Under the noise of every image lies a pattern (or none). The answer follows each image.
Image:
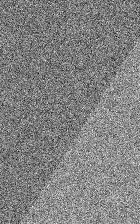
a sharp edge
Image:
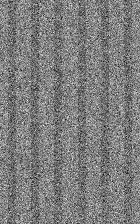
vertical stripes
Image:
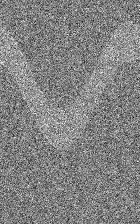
a wavy band
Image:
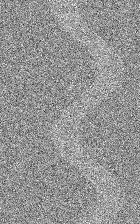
a wavy band
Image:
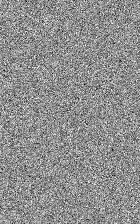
only noise
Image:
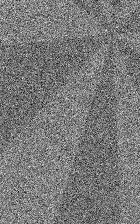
spokes from one point
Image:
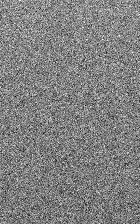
a smooth slope
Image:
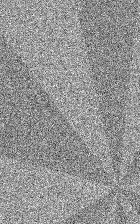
spokes from one point
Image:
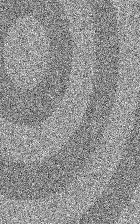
rings round one point
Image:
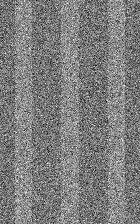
vertical stripes
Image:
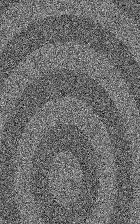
rings round one point
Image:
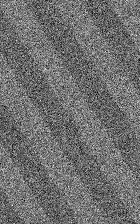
diagonal stripes
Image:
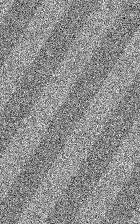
diagonal stripes
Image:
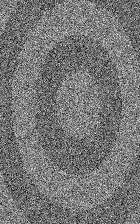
rings round one point
